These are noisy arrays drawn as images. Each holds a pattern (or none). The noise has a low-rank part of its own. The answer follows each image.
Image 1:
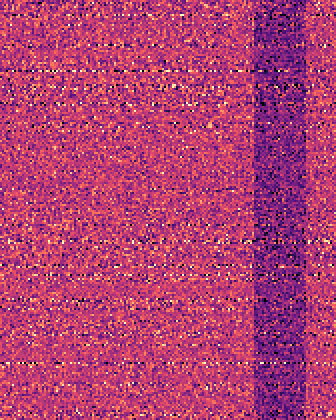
one band of columns
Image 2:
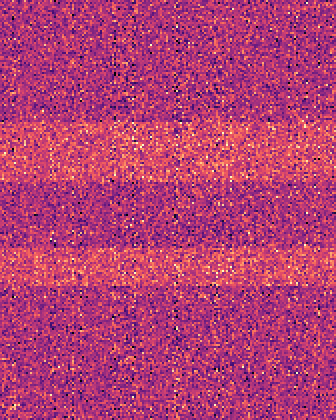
bands of rows
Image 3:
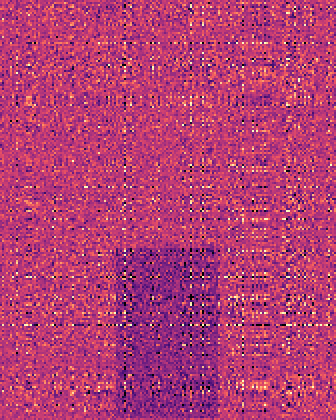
one block
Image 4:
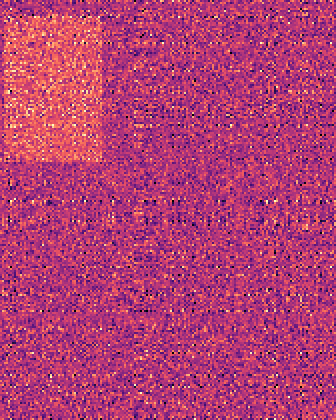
one block
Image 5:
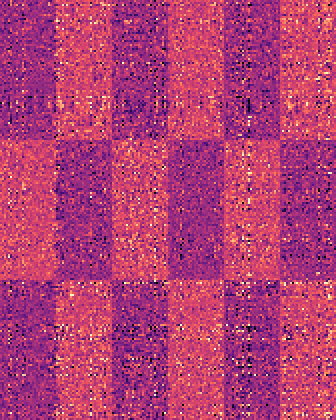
a checkerboard
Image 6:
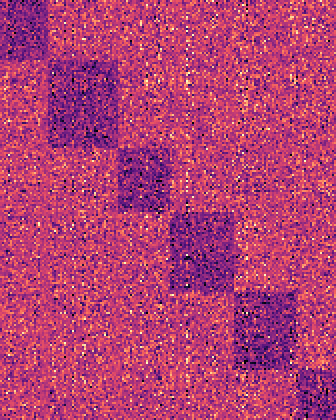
blocks along the diagonal
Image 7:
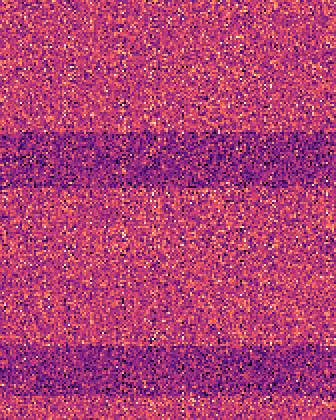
bands of rows
